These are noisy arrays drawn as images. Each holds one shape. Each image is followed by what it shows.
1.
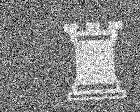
chess rook
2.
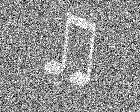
pair of musical notes
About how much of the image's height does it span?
two thirds
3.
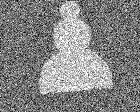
chess pawn
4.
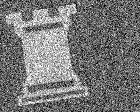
chess rook
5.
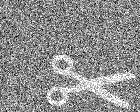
pair of scissors
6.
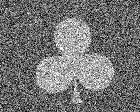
club
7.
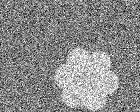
flower
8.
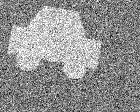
car
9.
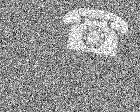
telephone
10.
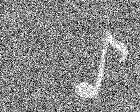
musical note
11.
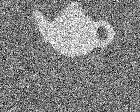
teapot
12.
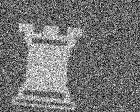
chess rook
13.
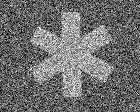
asterisk
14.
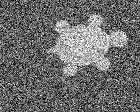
turtle
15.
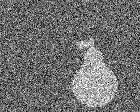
pear
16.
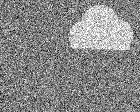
cloud
